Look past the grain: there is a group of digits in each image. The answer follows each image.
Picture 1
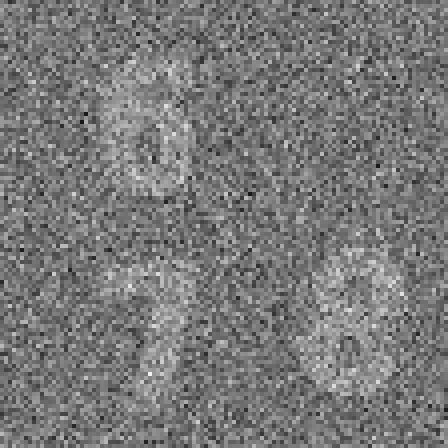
top left: 6; bottom left: 7; bottom right: 8
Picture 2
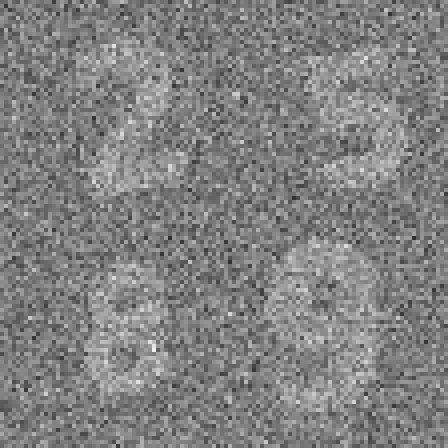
top left: 2; top right: 5; bottom left: 8; bottom right: 9
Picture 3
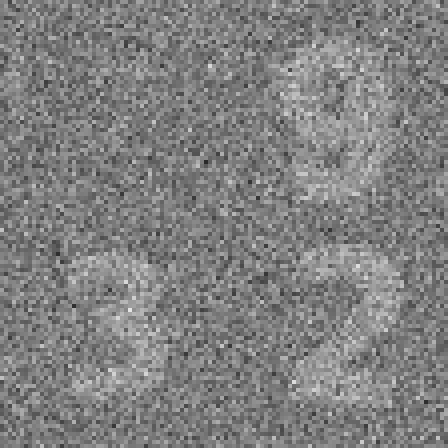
top right: 9; bottom left: 3; bottom right: 2
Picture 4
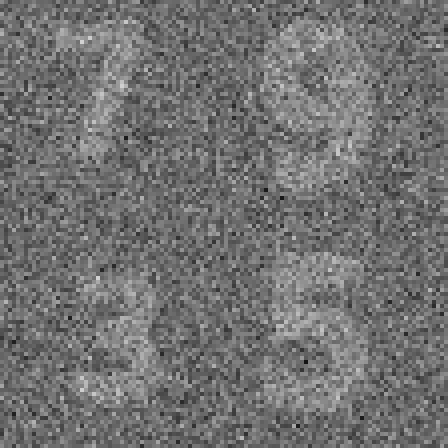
top left: 7; top right: 9; bottom left: 3; bottom right: 5
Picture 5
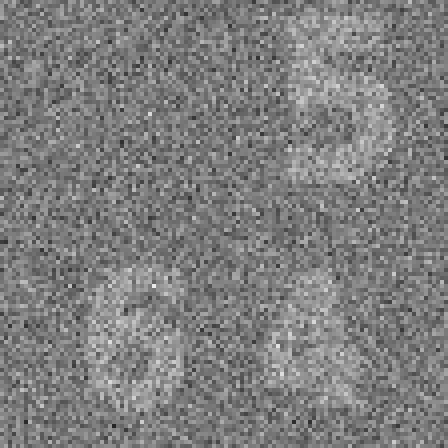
top right: 5; bottom left: 6; bottom right: 4
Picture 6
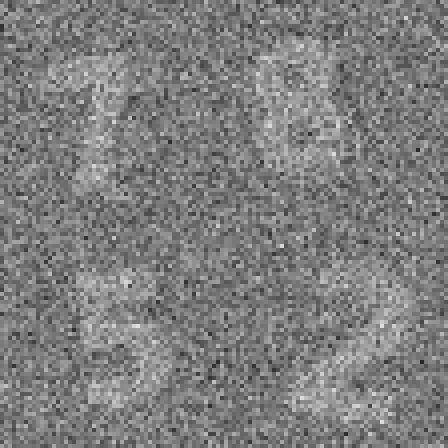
top left: 7; top right: 8; bottom left: 5; bottom right: 2
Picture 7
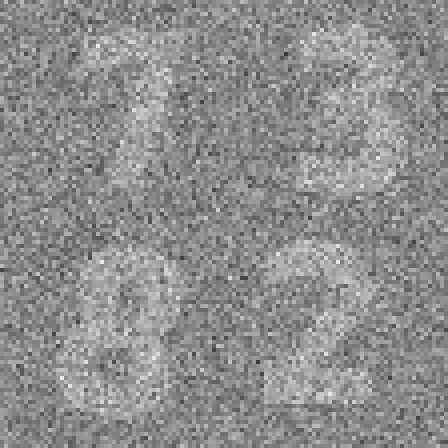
top left: 7; top right: 3; bottom left: 8; bottom right: 2
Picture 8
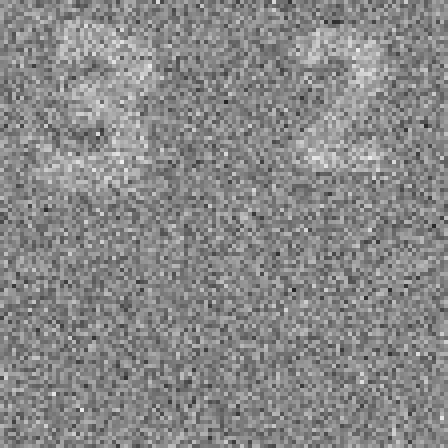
top left: 3; top right: 2
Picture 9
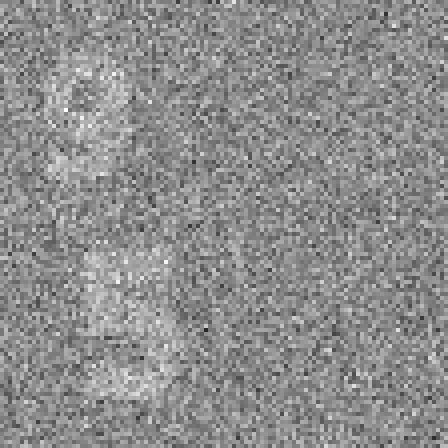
top left: 9; bottom left: 5
